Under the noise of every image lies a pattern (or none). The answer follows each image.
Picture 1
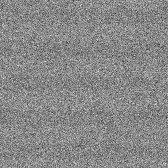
horizontal stripes
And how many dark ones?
5
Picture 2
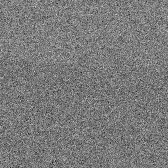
a sharp edge
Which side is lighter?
top
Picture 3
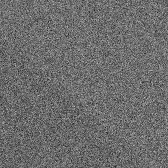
a sharp edge
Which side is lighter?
top right
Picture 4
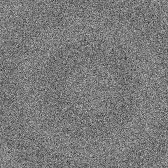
rings round one point
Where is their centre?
centre
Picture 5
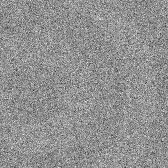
rings round one point
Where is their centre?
middle left
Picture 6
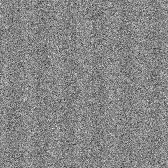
vertical stripes
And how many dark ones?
6
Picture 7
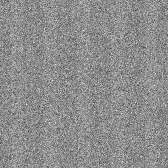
vertical stripes
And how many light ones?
5
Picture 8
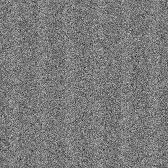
vertical stripes
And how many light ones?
6
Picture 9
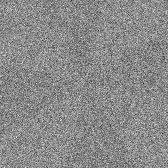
spokes from one point
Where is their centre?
centre
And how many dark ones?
4
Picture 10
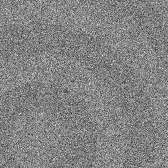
rings round one point
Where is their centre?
bottom left
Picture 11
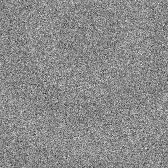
rings round one point
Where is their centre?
top middle
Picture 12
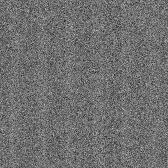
vertical stripes
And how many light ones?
6
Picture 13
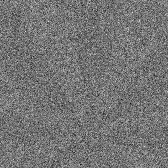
spokes from one point
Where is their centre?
bottom middle
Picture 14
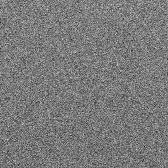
a smooth slope
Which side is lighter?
top
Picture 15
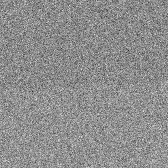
a sharp edge
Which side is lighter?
bottom
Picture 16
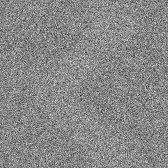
a wavy band
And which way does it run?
top to bottom
